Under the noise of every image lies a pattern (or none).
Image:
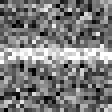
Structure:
one band of rows
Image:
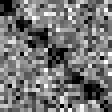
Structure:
blocks along the diagonal
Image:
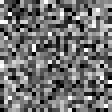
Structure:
only noise
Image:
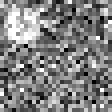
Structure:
one block
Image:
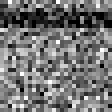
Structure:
one band of rows
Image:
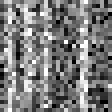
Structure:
bands of columns
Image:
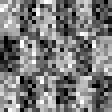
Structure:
a checkerboard
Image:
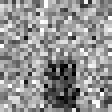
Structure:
one block
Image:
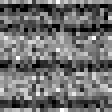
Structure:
bands of rows
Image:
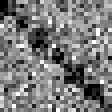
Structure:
blocks along the diagonal
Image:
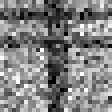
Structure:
bands of rows crossing bands of columns
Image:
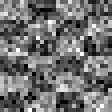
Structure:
a checkerboard
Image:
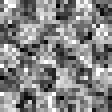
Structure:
a checkerboard
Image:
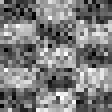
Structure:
a checkerboard
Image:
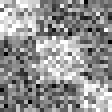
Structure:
blocks along the diagonal
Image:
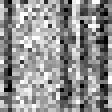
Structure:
bands of columns
